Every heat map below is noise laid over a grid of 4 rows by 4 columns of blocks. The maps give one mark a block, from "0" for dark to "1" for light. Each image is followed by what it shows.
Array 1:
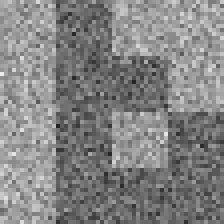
1011
1001
1010
1000
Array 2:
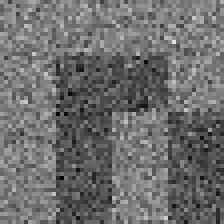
1111
1001
1010
1010
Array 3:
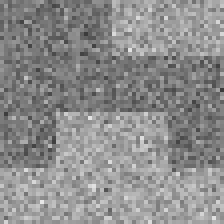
0011
0000
0110
1111
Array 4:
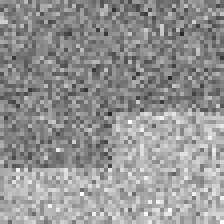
0000
0000
0011
1111
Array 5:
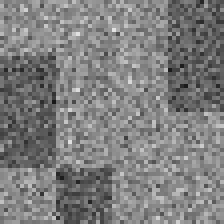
1110
0110
0111
1011
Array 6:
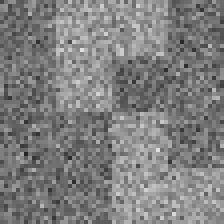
0110
0100
0010
0011
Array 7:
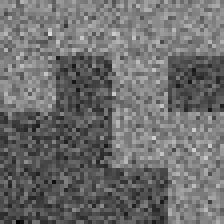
1111
1010
0011
0001
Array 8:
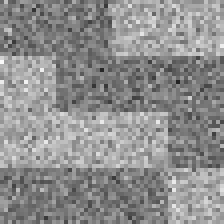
0011
1000
1110
0001
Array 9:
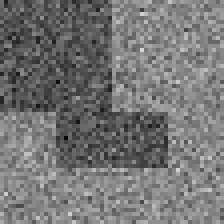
0011
0011
1001
1111
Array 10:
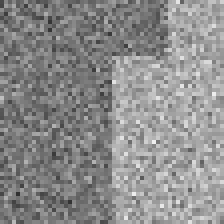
0001
0011
0011
0011
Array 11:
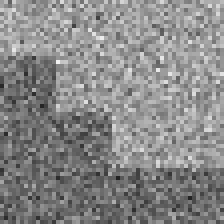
1111
0111
0011
0000
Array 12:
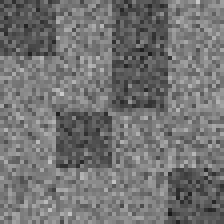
0101
1101
1011
1110
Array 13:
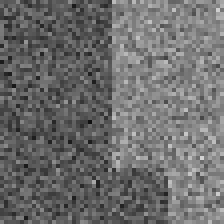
0011
0011
0011
0001
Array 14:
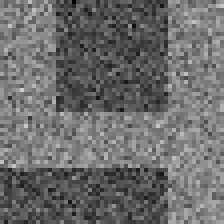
1001
1001
1111
0001
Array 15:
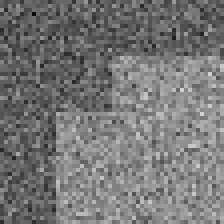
0000
0011
0111
0111
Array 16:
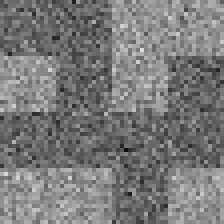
0011
1010
0000
1101
